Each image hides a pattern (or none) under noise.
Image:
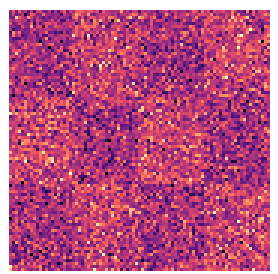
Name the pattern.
a checkerboard
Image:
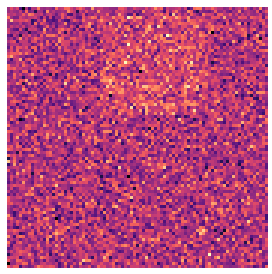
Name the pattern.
one block
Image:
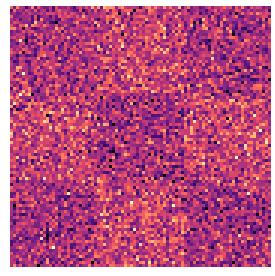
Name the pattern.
a checkerboard
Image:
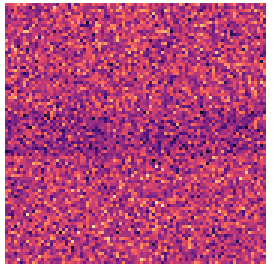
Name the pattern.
one band of rows
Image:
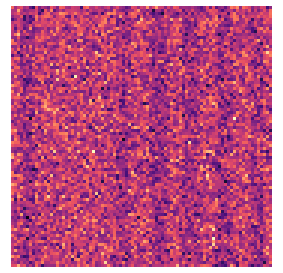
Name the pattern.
bands of columns
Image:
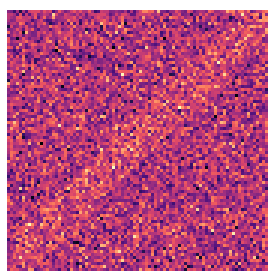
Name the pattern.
a diagonal band
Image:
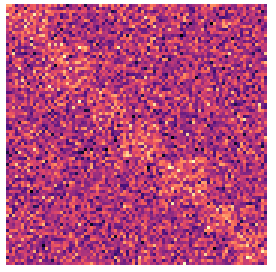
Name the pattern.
blocks along the diagonal
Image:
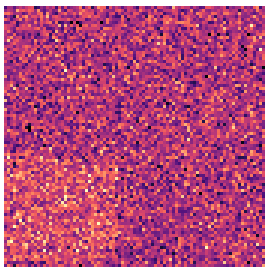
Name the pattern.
one block
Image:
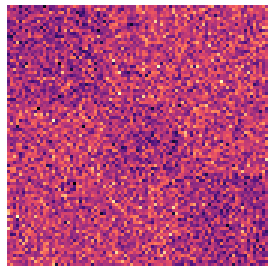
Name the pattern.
blocks along the diagonal
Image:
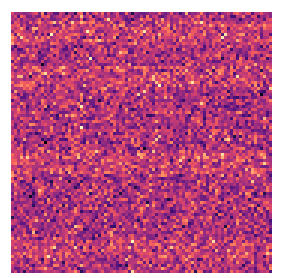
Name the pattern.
bands of rows
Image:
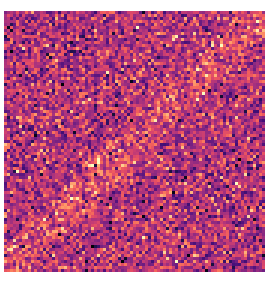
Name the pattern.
a diagonal band
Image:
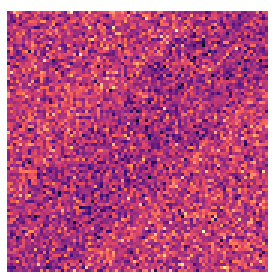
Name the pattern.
a diagonal band
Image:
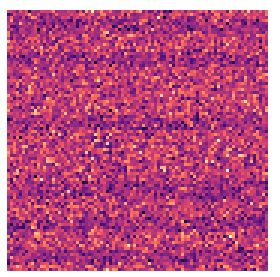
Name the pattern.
bands of rows
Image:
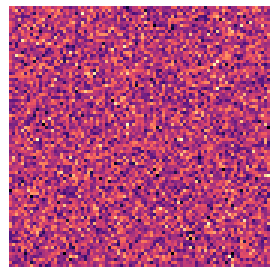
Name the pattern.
only noise
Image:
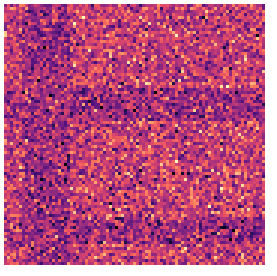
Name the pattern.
bands of rows crossing bands of columns
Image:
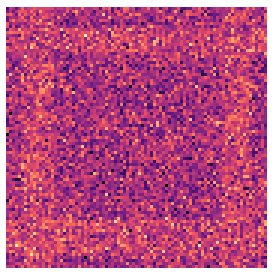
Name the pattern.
bands of rows crossing bands of columns
